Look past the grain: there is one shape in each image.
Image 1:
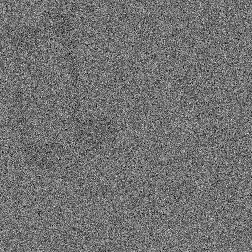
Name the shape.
pair of musical notes
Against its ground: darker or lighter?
darker
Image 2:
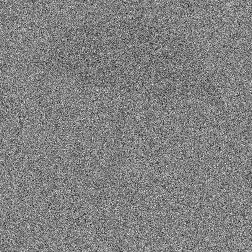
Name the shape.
umbrella
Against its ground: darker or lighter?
darker
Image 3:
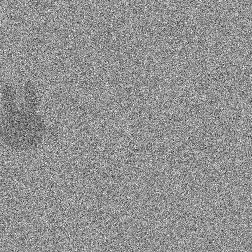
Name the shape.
rabbit's head
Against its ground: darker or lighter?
darker
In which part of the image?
middle left
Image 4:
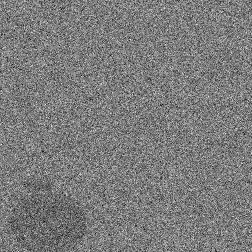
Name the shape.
apple
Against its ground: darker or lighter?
darker
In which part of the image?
bottom left
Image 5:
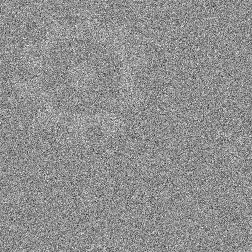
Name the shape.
gear
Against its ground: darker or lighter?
lighter
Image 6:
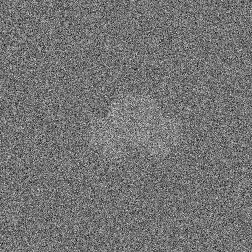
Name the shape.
car
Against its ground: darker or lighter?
lighter
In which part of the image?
centre
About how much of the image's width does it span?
a third
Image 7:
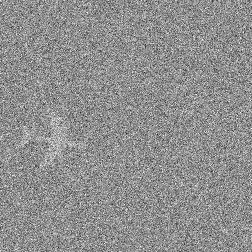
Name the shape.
airplane
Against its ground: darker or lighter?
lighter
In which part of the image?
middle left
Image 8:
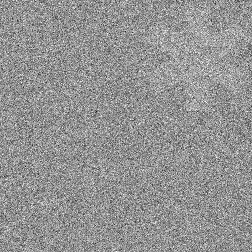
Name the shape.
asterisk
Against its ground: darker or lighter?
lighter
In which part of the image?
top right
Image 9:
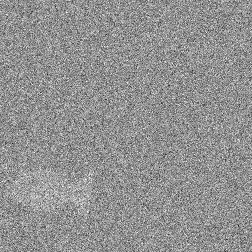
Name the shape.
fish
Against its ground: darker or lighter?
lighter
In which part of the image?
bottom left
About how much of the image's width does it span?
a third
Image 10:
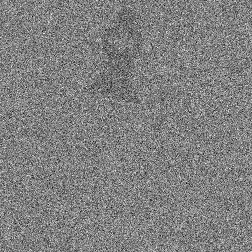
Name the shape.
chess bishop
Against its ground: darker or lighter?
darker
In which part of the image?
top middle
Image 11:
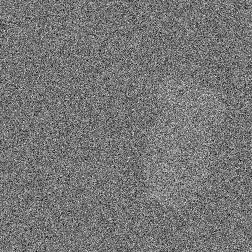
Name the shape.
footprint
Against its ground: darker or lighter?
lighter
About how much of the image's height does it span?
half
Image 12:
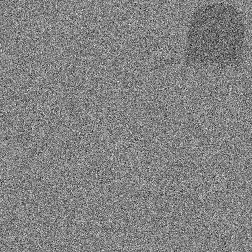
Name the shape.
ghost
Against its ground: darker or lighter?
darker
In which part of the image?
top right
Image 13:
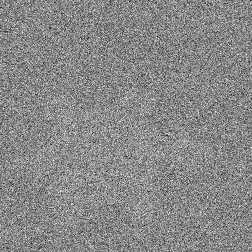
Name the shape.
turtle
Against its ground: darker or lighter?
lighter
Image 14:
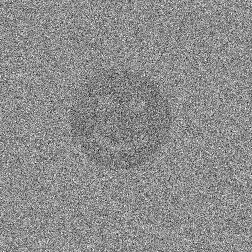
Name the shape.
smiling face
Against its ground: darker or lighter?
darker
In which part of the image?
centre
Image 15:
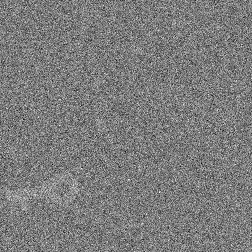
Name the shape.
key
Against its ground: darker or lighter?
lighter
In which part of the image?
bottom left
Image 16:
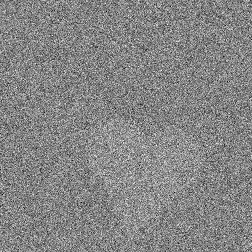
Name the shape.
heart
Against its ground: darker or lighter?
lighter
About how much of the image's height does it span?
half
